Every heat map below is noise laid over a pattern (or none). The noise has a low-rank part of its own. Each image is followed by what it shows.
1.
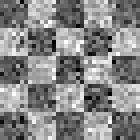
a checkerboard
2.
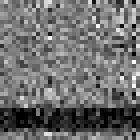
one band of rows
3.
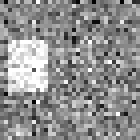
one block
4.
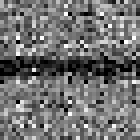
one band of rows
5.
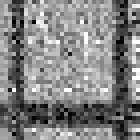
bands of rows crossing bands of columns
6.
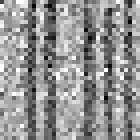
bands of columns
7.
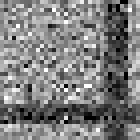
bands of rows crossing bands of columns
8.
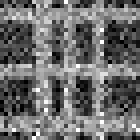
bands of rows crossing bands of columns
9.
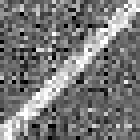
a diagonal band
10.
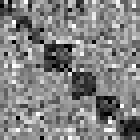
blocks along the diagonal
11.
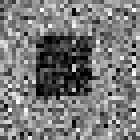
one block
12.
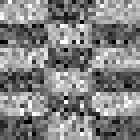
a checkerboard
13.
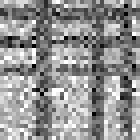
bands of rows crossing bands of columns
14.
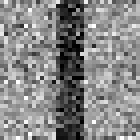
one band of columns
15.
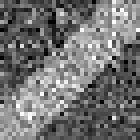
a diagonal band
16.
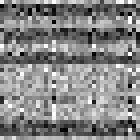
bands of rows
